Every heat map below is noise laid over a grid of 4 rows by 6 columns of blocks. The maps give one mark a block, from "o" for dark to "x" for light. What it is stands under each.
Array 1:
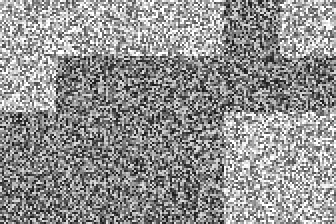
x x x x o x
x o o o o o
o o o o x x
o o o o x x
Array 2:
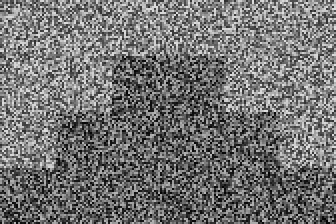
x x x x x x
x x o o x x
x o o o o x
o o o o o o
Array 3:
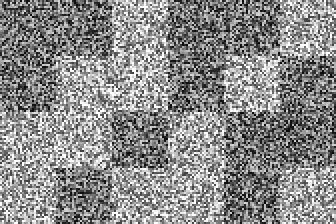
o o x o o x
o x x o x o
x x o x o o
x o x x o x
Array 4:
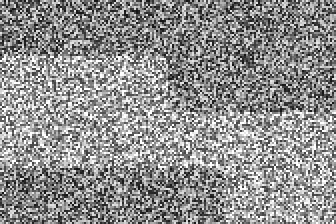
o o o o o o
x x x o o o
x x x x x x
o o o o x x
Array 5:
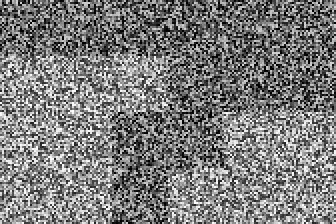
o o o o o o
x x x o o o
x x o o x x
x x o x x x
